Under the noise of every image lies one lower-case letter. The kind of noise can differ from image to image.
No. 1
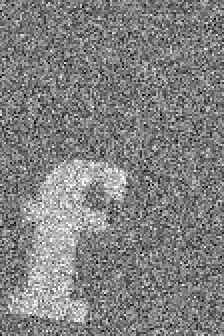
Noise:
independent entries
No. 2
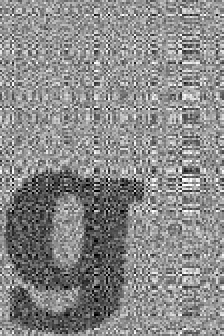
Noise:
low rank plus noise
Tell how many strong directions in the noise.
one
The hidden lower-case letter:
g
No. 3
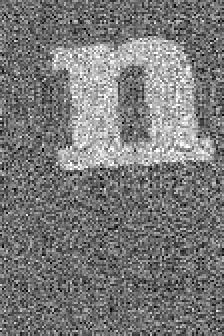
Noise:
low rank plus noise
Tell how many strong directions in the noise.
five to eight
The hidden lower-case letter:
n
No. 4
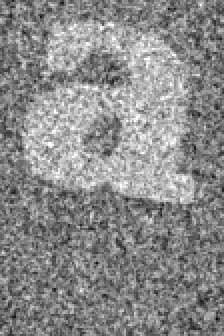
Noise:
blotchy
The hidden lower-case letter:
a
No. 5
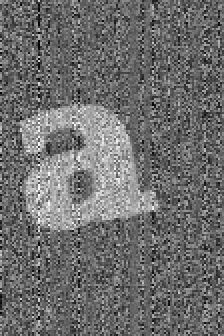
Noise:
columns of uneven size
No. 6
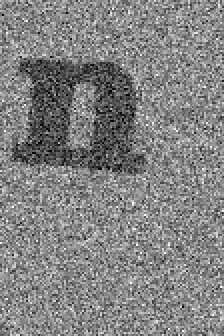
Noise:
independent entries
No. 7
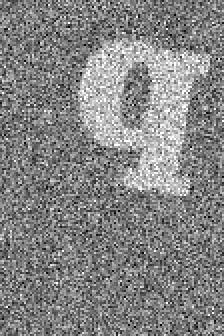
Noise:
independent entries
